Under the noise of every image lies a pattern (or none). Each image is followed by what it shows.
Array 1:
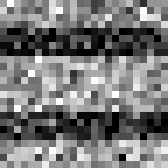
horizontal stripes
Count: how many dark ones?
2
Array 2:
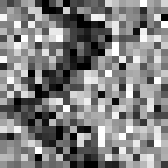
a wavy band
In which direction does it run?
top to bottom
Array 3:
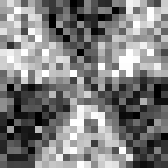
spokes from one point
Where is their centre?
centre
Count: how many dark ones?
3
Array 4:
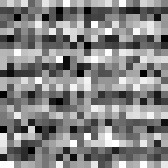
horizontal stripes
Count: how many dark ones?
6
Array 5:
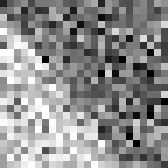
a sharp edge
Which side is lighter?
bottom left
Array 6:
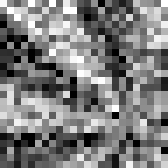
spokes from one point
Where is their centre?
bottom right
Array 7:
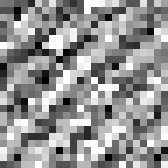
diagonal stripes
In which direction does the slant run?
bottom left to top right
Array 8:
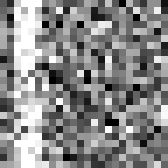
one vertical stripe
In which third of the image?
left
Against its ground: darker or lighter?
lighter
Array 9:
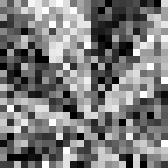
spokes from one point
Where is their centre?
bottom middle
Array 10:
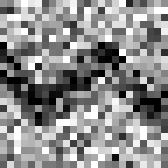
a wavy band
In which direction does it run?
left to right
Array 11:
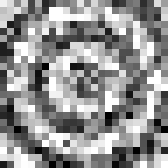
rings round one point
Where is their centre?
centre
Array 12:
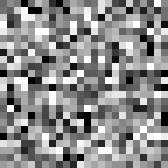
only noise
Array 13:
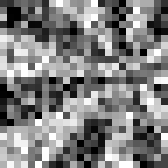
spokes from one point
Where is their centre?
middle right
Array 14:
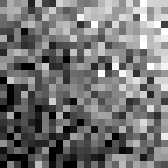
a smooth slope
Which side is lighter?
top right
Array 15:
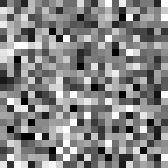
only noise
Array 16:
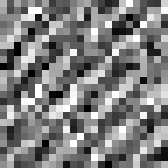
diagonal stripes
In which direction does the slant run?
bottom left to top right
